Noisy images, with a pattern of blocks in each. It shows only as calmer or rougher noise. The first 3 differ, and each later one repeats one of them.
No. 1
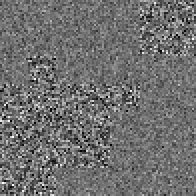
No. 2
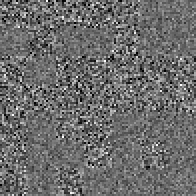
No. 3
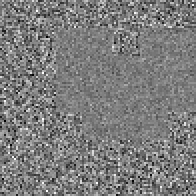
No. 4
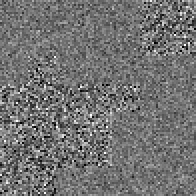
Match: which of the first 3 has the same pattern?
1
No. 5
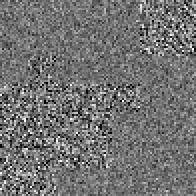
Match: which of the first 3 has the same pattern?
1
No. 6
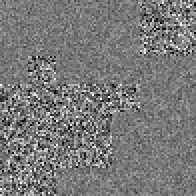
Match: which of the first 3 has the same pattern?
1
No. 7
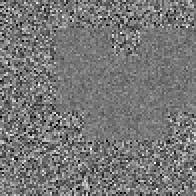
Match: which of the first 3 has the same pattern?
3
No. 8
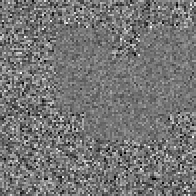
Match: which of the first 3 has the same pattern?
3
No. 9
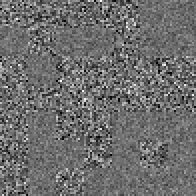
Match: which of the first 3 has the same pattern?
2
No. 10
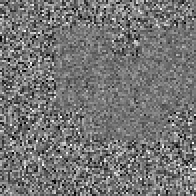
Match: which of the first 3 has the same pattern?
3
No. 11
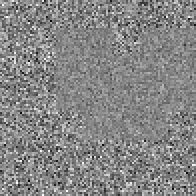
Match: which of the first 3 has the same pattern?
3
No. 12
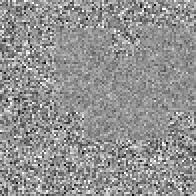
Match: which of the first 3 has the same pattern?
3
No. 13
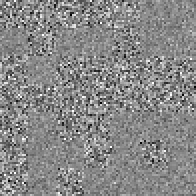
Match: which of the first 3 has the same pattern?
2
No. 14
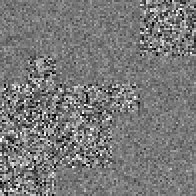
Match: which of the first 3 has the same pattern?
1
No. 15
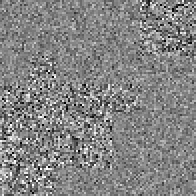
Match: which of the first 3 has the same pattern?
1
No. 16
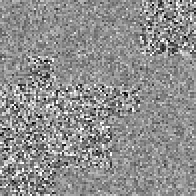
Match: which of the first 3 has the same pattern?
1
